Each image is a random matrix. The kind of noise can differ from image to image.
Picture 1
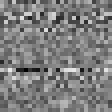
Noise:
rows of uneven size
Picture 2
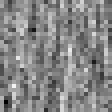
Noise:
streaked along the columns
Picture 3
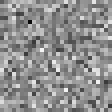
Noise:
independent entries
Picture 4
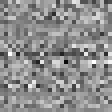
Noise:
rows of uneven size
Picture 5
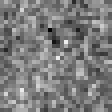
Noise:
blotchy
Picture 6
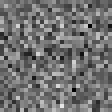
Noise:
low rank plus noise
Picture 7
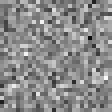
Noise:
independent entries
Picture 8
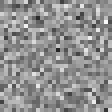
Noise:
low rank plus noise
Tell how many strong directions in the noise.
five to eight
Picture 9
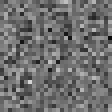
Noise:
low rank plus noise
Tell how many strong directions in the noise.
five to eight
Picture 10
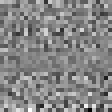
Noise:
rows of uneven size
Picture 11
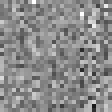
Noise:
columns of uneven size
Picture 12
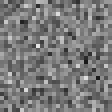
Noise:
independent entries
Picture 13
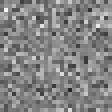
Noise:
low rank plus noise
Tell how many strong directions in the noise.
five to eight
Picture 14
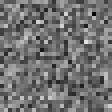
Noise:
independent entries
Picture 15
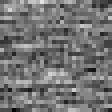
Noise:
streaked along the rows
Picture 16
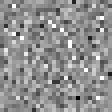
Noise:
heavy tails
